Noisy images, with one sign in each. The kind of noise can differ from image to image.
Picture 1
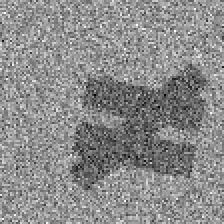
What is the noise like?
independent entries
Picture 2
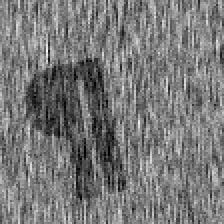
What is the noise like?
streaked along the columns
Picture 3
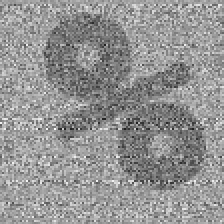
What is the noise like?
rows of uneven size
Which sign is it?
percent sign
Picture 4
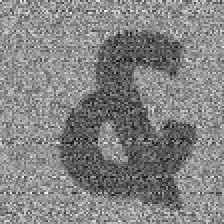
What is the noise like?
rows of uneven size
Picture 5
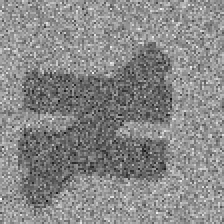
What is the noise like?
independent entries
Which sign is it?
not-equal sign
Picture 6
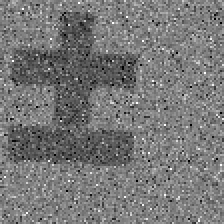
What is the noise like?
heavy tails
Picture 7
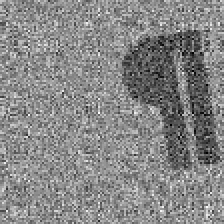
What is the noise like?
low rank plus noise
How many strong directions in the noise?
two
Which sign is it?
pilcrow
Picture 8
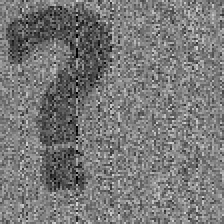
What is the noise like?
columns of uneven size
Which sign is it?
question mark
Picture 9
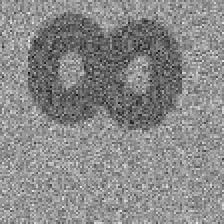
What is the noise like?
low rank plus noise
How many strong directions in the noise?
three or four
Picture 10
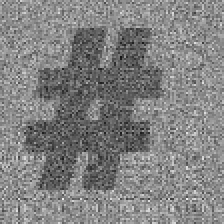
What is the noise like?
low rank plus noise
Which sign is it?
hash sign
